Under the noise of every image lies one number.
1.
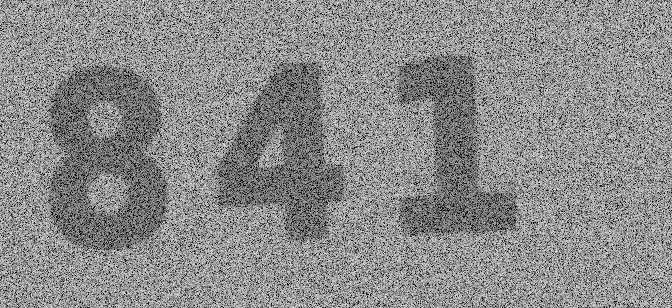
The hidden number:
841
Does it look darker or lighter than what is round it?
darker
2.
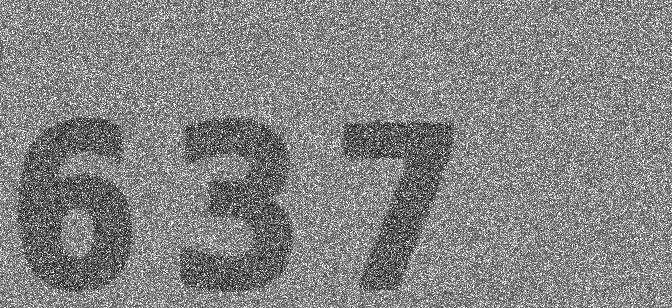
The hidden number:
637
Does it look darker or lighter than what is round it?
darker
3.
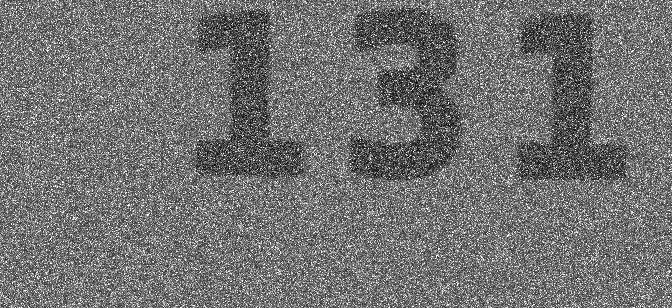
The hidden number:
131
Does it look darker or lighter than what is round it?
darker
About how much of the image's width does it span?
two thirds
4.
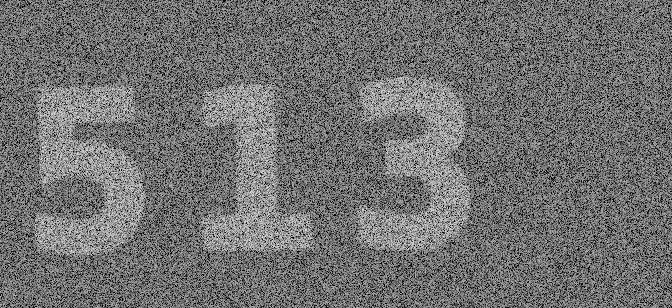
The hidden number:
513
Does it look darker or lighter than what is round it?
lighter
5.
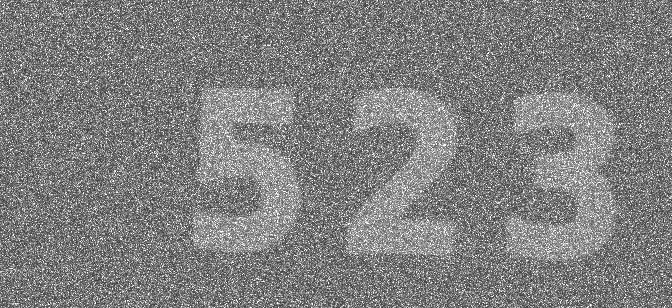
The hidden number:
523
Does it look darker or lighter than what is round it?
lighter
